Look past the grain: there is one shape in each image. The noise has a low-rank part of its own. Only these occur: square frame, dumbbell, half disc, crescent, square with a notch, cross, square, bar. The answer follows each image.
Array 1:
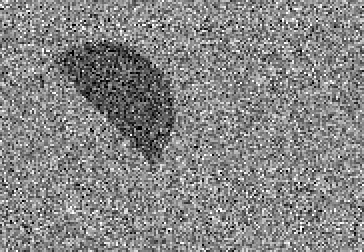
dark half disc
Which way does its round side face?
up and right
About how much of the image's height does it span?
half
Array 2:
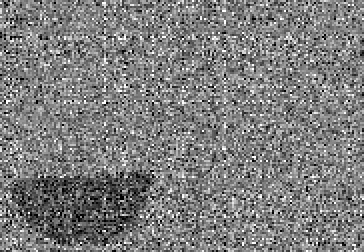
dark half disc, bottom left
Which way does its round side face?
down
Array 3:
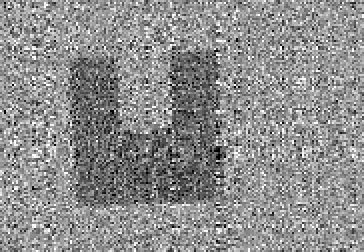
dark square with a notch
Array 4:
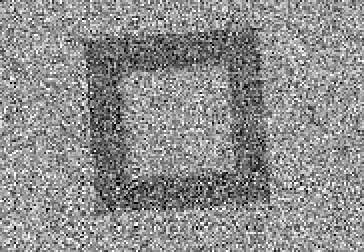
dark square frame
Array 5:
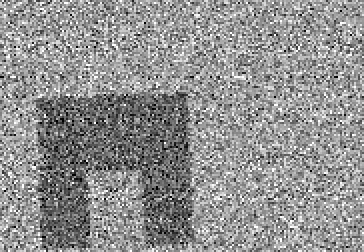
dark square with a notch
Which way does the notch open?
down
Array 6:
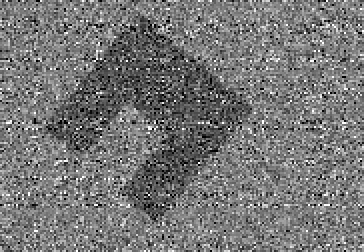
dark square with a notch
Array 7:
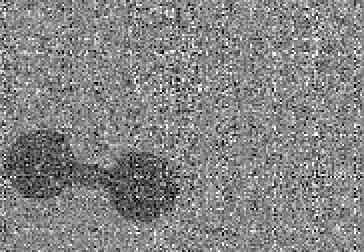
dark dumbbell
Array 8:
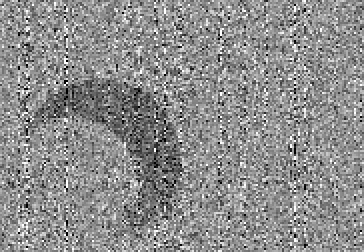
dark crescent
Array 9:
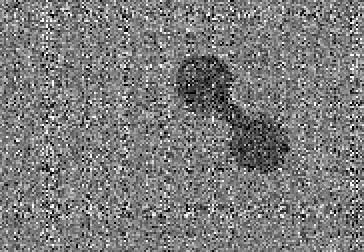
dark dumbbell
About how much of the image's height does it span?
half
